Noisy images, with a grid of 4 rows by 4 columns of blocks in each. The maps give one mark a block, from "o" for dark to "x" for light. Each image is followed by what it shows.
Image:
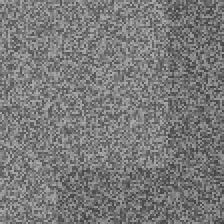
xxxo
xxxo
xxxo
xooo
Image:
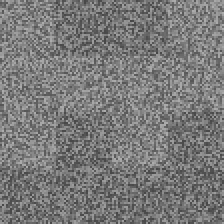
xoox
xxxx
xoxo
oooo
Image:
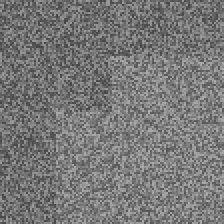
oooo
ooxx
oxxx
oxxx
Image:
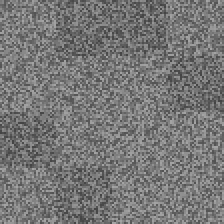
xoox
xxxo
oxxx
xoxx
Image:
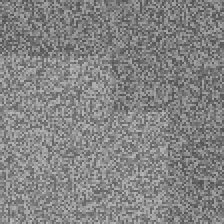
oooo
xxoo
xxxo
xxxo
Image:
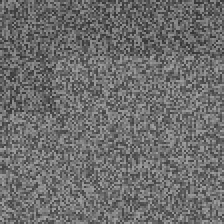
oooo
oxxx
xxxx
xxxx
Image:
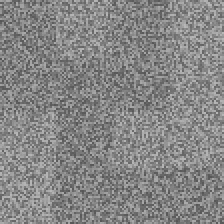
oxox
ooox
xoxx
xooo
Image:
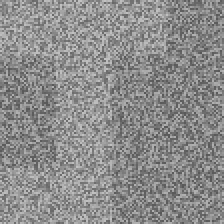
xxxo
oxoo
oxoo
xxoo
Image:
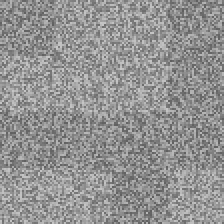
oxxo
xxxo
oooo
xxox
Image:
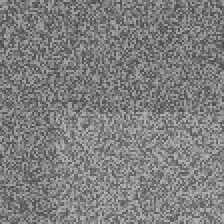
oooo
oooo
oxxx
oxxx
